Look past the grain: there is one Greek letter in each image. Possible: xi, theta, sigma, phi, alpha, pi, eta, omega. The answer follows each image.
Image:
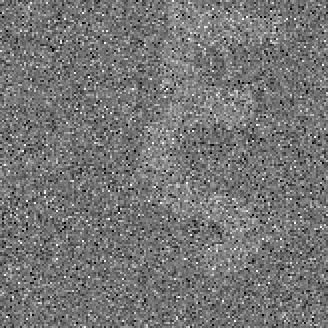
xi
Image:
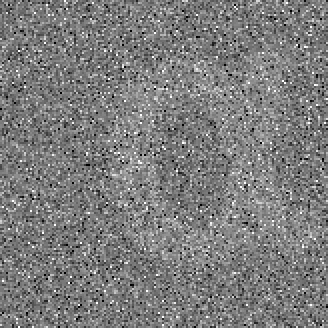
alpha
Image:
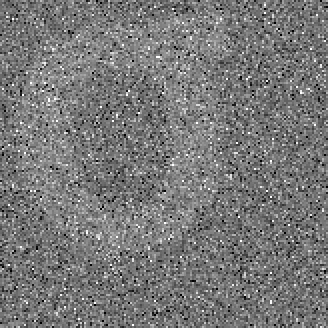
sigma
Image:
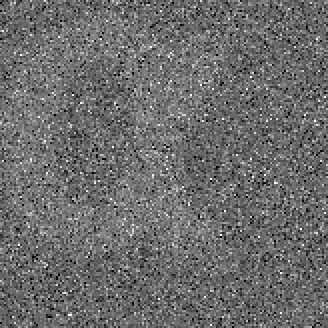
alpha
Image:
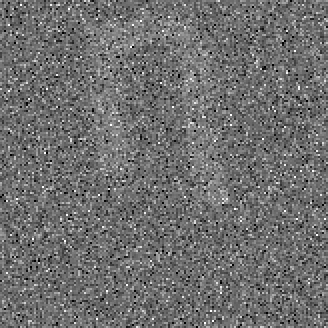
eta
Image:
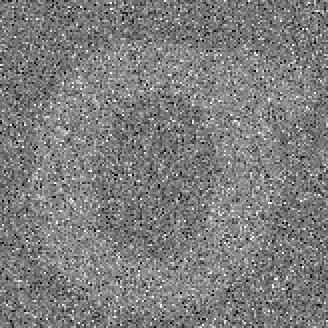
sigma
